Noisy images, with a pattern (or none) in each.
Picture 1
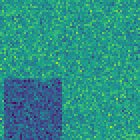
one block
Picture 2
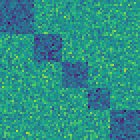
blocks along the diagonal
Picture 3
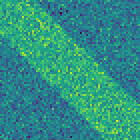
a diagonal band
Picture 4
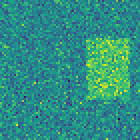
one block
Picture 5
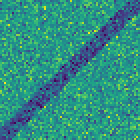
a diagonal band
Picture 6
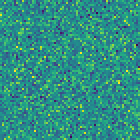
only noise
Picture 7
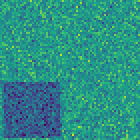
one block
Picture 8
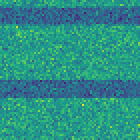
bands of rows
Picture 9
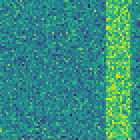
one band of columns
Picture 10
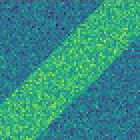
a diagonal band
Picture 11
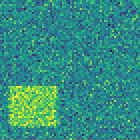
one block
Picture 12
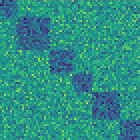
blocks along the diagonal
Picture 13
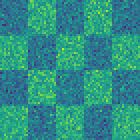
a checkerboard
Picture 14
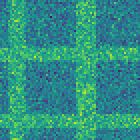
bands of rows crossing bands of columns
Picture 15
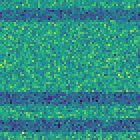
bands of rows
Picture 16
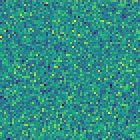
only noise
